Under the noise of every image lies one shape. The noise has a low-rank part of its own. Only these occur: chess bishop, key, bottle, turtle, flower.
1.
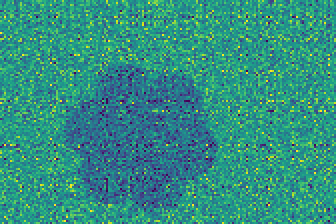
flower
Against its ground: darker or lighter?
darker
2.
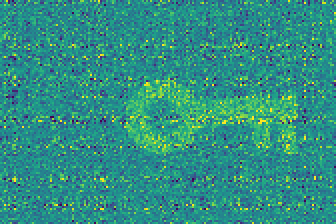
key
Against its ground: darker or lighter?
lighter
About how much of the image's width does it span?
half
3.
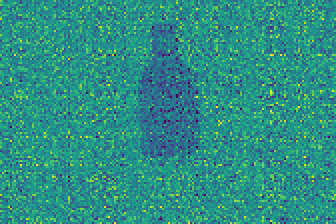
bottle
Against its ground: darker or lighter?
darker
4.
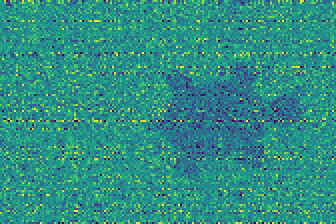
turtle
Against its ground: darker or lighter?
darker
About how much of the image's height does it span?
half
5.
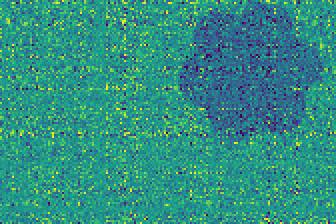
flower
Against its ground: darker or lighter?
darker
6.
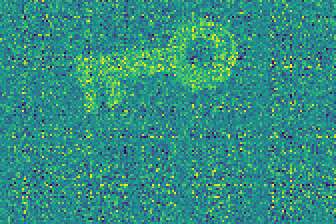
key
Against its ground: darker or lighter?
lighter
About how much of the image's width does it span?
half
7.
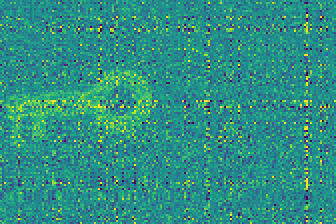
key
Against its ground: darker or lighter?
lighter
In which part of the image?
middle left
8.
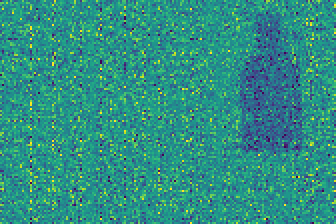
bottle
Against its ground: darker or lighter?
darker
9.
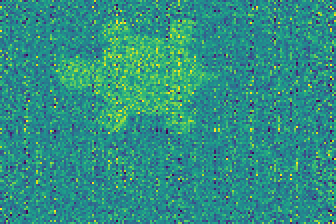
turtle
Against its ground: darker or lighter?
lighter
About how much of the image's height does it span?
half
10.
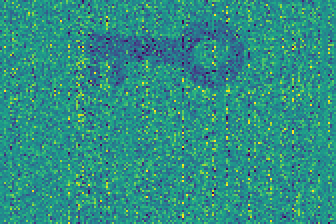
key
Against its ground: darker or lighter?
darker
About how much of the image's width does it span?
half
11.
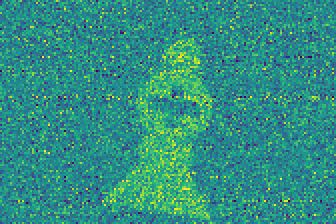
chess bishop
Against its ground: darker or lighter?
lighter
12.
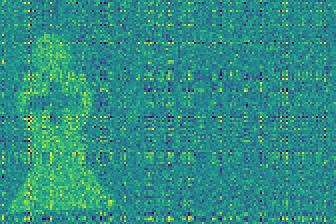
chess bishop
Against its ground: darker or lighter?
lighter
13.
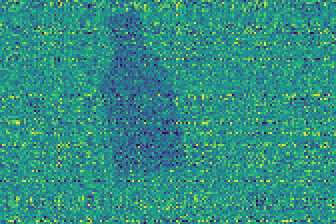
bottle
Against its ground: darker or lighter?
darker
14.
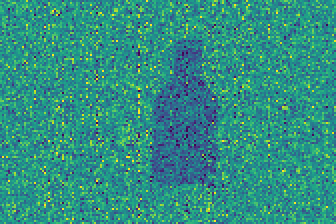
bottle
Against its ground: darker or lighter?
darker
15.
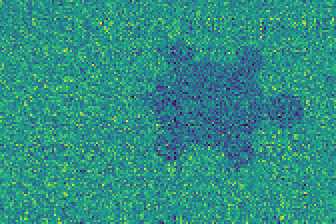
turtle
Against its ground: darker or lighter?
darker
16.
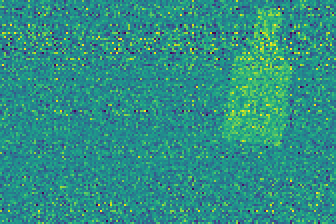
bottle
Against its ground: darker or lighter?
lighter
